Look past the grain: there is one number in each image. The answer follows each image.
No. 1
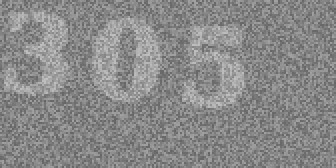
305
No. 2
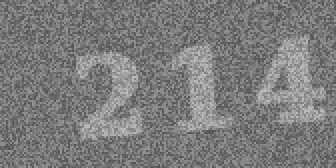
214
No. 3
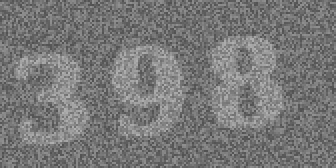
398
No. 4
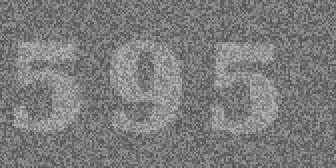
595
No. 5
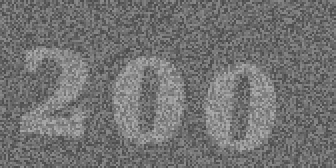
200
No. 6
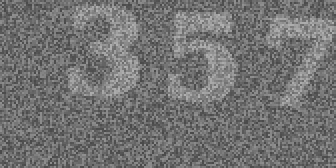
357
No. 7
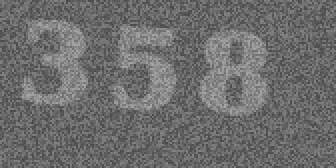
358
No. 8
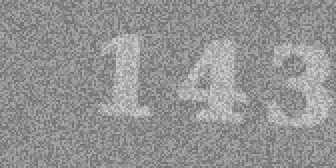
143
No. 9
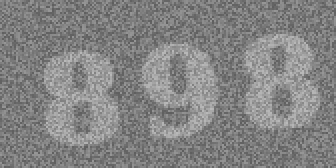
898
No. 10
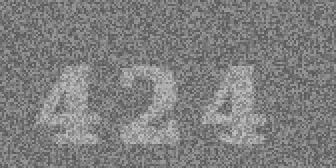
424
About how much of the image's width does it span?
two thirds
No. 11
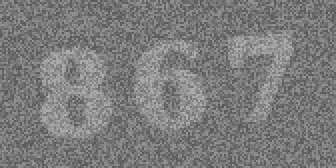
867
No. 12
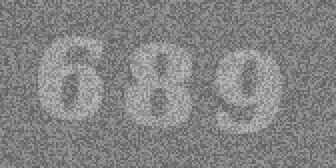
689
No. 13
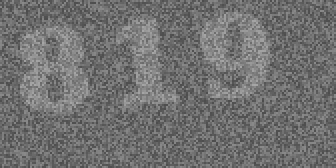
819
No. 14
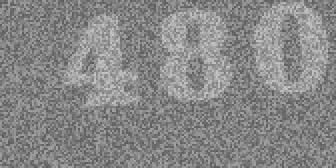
480
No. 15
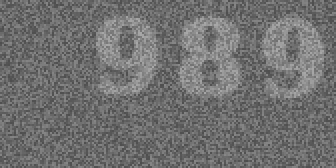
989
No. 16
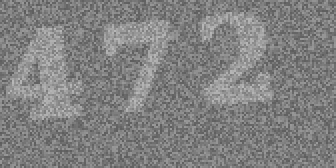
472
